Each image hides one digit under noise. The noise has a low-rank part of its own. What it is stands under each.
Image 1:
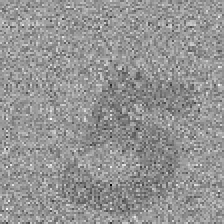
5
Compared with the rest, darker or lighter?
darker
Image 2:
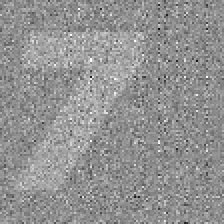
7
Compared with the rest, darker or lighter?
lighter
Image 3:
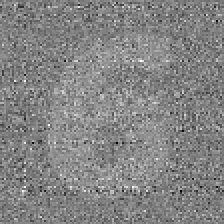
6
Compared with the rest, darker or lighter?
lighter
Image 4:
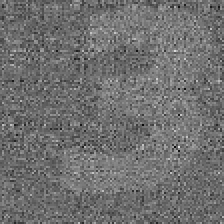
3
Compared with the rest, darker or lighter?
lighter
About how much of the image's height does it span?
nearly all
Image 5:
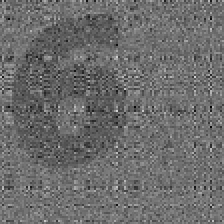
6
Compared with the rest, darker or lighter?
darker
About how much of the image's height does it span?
two thirds
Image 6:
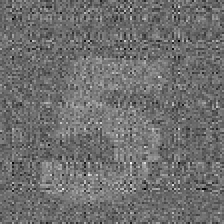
5
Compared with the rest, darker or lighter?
lighter
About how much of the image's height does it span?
two thirds
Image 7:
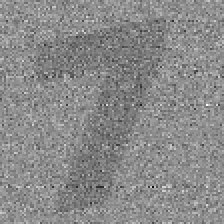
7
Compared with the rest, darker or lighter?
darker
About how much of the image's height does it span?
nearly all
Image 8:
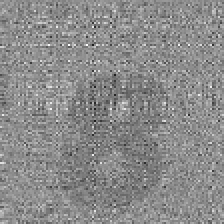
8
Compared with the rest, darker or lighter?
darker
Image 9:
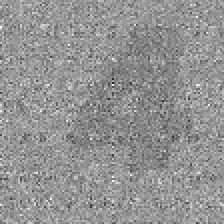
4
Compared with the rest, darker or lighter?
darker
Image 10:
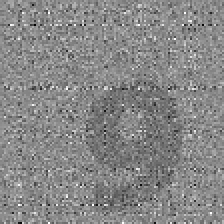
9
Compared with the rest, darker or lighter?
darker
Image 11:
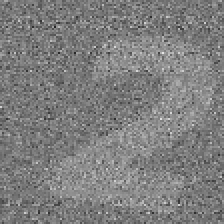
2
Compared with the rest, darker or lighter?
lighter
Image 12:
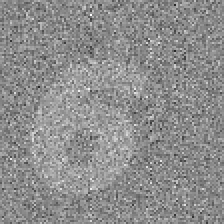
6
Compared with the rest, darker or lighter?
lighter
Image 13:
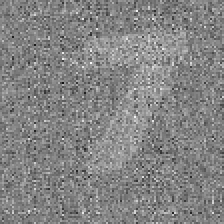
7
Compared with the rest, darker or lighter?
lighter
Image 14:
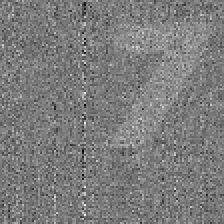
7
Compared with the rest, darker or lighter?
lighter
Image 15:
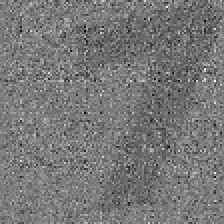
7
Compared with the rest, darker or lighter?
darker
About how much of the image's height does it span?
nearly all
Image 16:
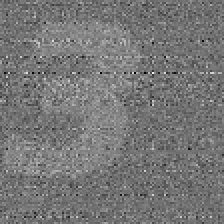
3
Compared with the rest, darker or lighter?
lighter
